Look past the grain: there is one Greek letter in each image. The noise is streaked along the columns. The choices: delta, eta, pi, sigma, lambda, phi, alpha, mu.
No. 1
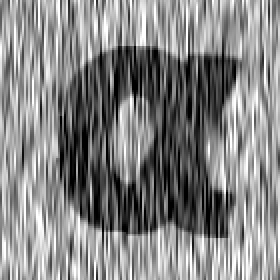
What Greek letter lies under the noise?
alpha
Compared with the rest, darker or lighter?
darker
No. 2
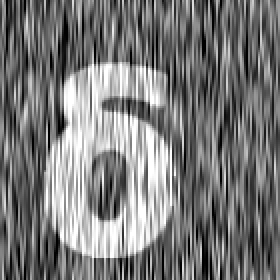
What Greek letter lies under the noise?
delta
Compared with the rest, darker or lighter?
lighter
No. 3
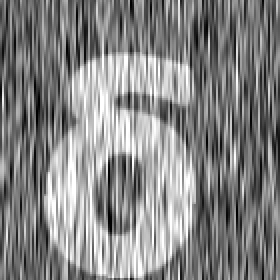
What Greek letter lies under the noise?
delta
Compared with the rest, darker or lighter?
lighter
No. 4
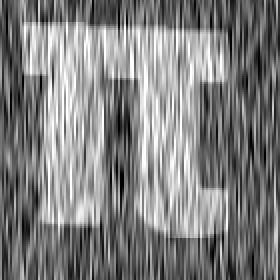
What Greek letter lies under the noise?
pi
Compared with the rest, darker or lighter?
lighter
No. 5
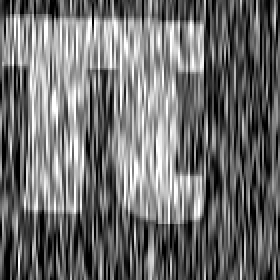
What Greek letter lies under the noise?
pi
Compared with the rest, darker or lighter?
lighter
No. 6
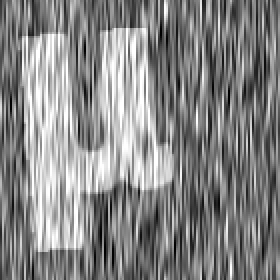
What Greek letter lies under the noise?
mu
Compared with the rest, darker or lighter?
lighter
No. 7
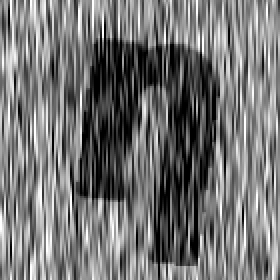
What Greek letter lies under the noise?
eta
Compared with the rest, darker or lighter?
darker
